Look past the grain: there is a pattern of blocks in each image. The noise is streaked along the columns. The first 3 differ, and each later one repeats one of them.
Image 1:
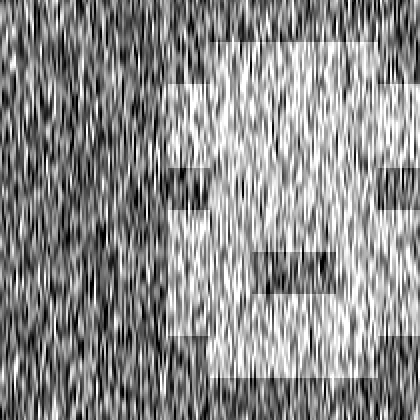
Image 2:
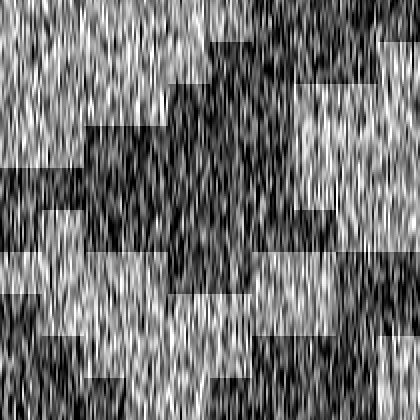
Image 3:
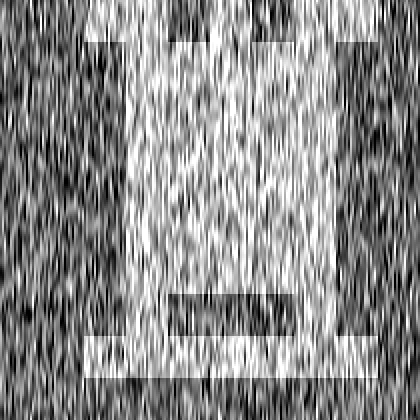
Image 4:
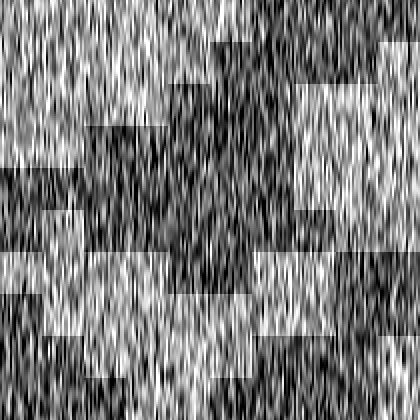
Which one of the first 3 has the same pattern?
2
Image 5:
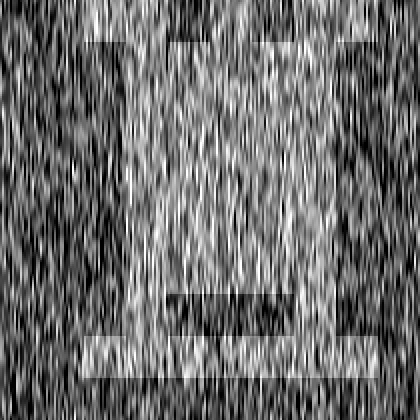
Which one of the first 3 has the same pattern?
3
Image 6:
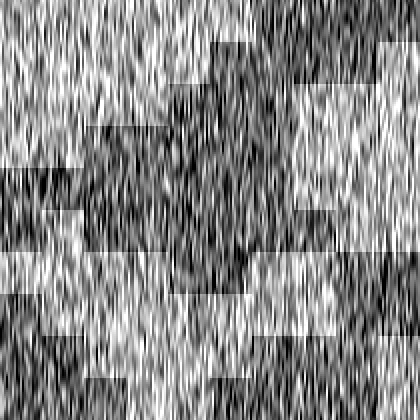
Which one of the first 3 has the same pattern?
2
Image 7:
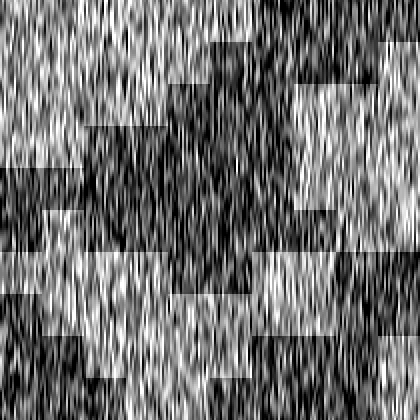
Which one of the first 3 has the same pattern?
2
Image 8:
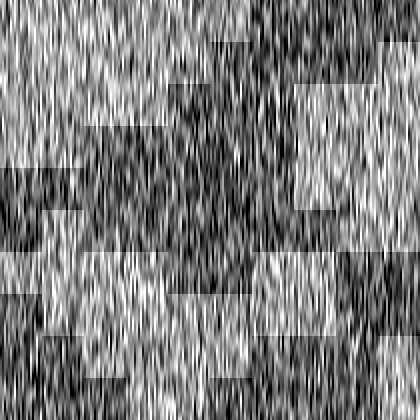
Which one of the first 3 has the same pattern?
2
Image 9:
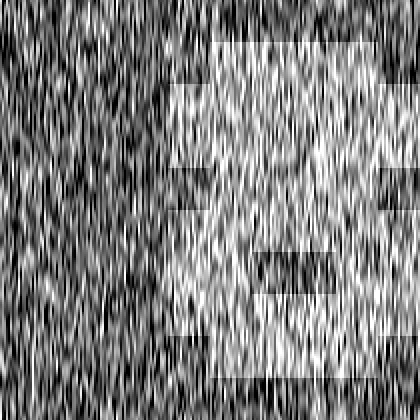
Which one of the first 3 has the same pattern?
1
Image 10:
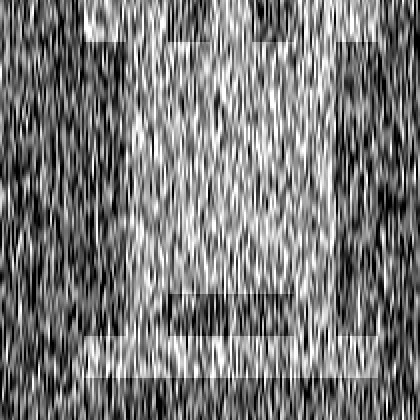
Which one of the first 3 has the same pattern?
3
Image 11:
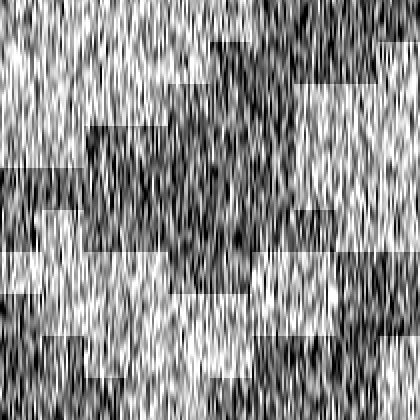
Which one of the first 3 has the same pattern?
2
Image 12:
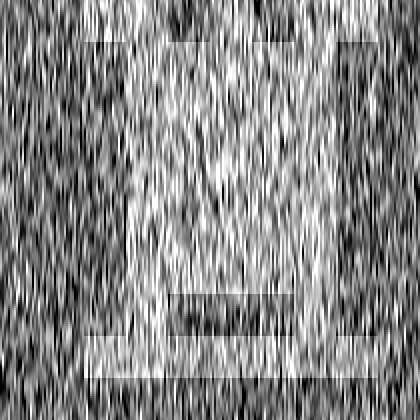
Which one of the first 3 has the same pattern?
3
